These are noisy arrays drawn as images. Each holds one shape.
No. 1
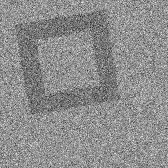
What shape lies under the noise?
square frame
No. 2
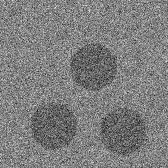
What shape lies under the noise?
three dots
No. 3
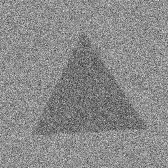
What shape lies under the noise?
triangle
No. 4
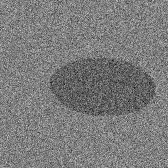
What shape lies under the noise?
ellipse
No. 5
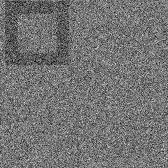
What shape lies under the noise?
square frame
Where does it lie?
top left
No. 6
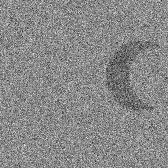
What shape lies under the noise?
crescent
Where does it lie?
middle right
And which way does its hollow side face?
right
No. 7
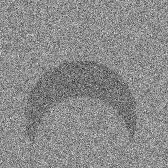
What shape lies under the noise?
crescent
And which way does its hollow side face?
down
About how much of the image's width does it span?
two thirds
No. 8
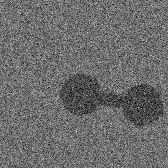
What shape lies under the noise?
dumbbell
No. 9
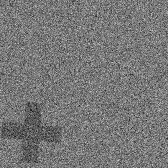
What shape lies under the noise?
cross
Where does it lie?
bottom left
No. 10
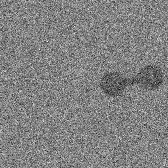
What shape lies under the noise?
dumbbell
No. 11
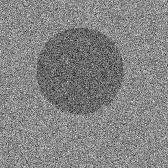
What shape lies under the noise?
disc
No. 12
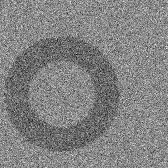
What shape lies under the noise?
ring
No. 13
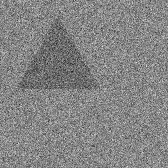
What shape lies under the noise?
triangle
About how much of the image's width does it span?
half
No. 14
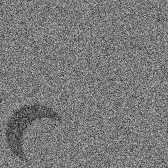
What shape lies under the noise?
crescent
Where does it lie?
bottom left
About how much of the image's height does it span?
a third
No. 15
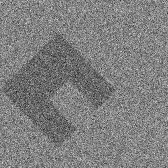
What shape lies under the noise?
square with a notch
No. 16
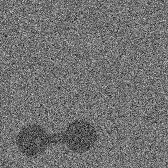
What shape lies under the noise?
dumbbell
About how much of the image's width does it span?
half
